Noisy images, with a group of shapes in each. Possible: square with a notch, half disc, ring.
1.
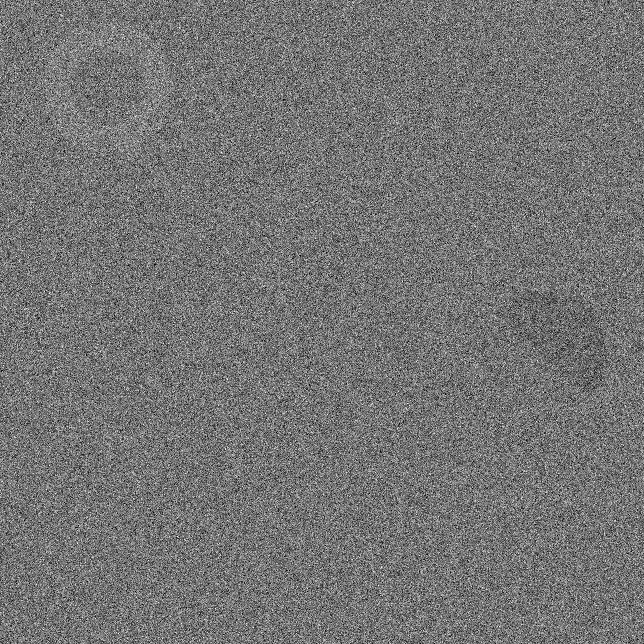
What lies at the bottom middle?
nothing
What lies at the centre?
nothing
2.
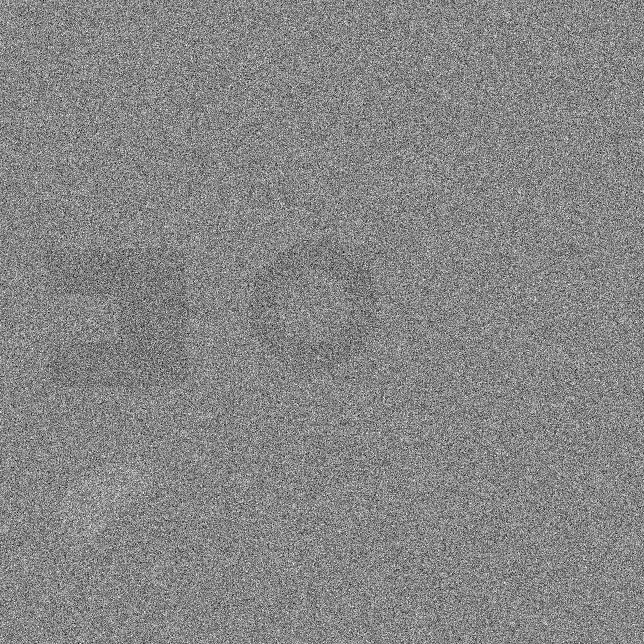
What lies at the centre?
ring
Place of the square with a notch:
middle left
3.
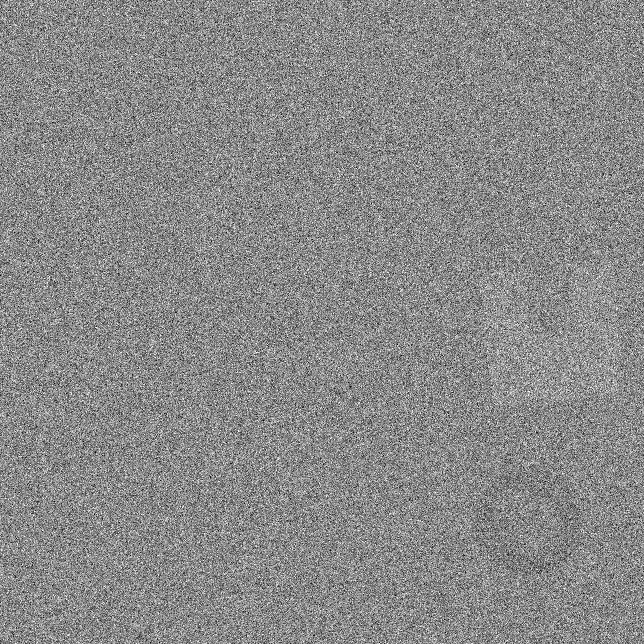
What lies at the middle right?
square with a notch
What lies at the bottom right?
ring
